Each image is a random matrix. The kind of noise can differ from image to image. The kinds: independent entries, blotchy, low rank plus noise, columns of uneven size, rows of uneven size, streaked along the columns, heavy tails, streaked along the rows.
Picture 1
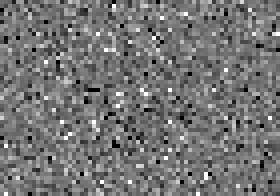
heavy tails
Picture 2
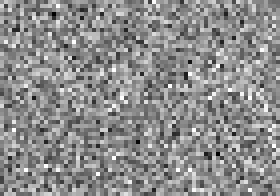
independent entries
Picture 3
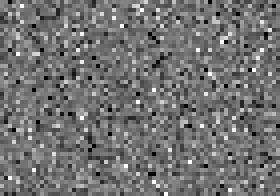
heavy tails
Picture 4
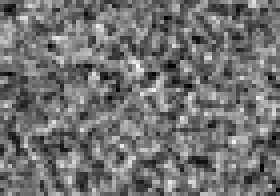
blotchy
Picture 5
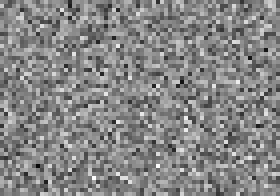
independent entries
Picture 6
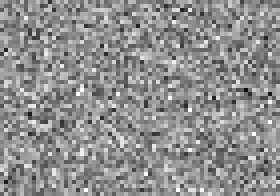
independent entries
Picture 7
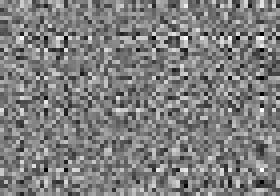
low rank plus noise
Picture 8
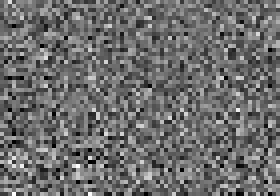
low rank plus noise
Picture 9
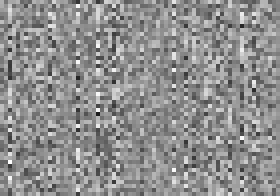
columns of uneven size
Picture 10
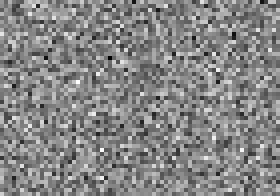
independent entries
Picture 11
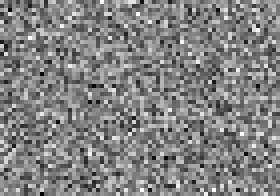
independent entries
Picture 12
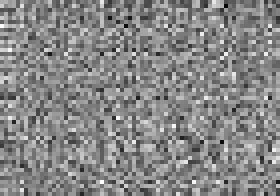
low rank plus noise
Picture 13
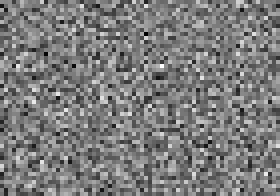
low rank plus noise
